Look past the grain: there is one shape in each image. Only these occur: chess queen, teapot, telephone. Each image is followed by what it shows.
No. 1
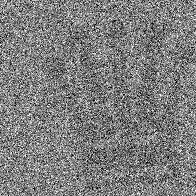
dark chess queen
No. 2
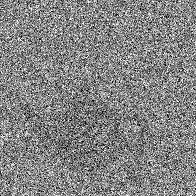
dark teapot
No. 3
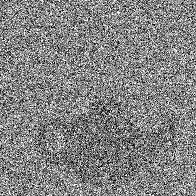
dark teapot
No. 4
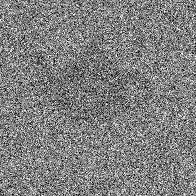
dark teapot
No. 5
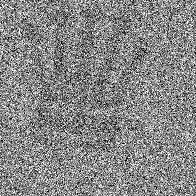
dark chess queen
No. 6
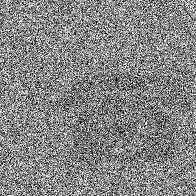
dark telephone
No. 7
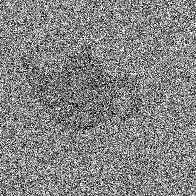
dark teapot
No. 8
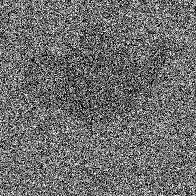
dark teapot
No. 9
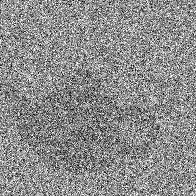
dark teapot
